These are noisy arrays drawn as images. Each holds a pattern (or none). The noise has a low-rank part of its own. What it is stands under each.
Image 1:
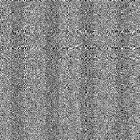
vertical stripes
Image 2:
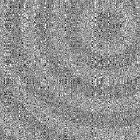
rings round one point
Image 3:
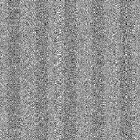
vertical stripes
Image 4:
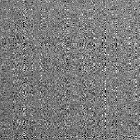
a smooth slope
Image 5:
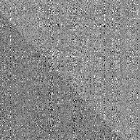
a sharp edge
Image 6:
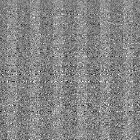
vertical stripes
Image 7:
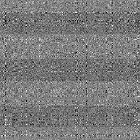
horizontal stripes
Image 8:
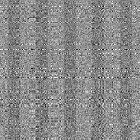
vertical stripes
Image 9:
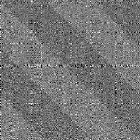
diagonal stripes
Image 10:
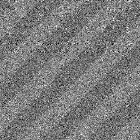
diagonal stripes
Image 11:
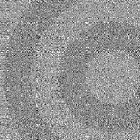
rings round one point
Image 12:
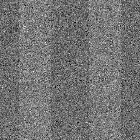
vertical stripes
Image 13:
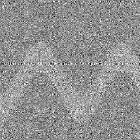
a wavy band
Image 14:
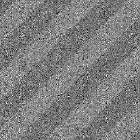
diagonal stripes
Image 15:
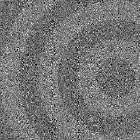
rings round one point
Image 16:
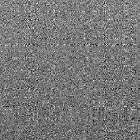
a smooth slope
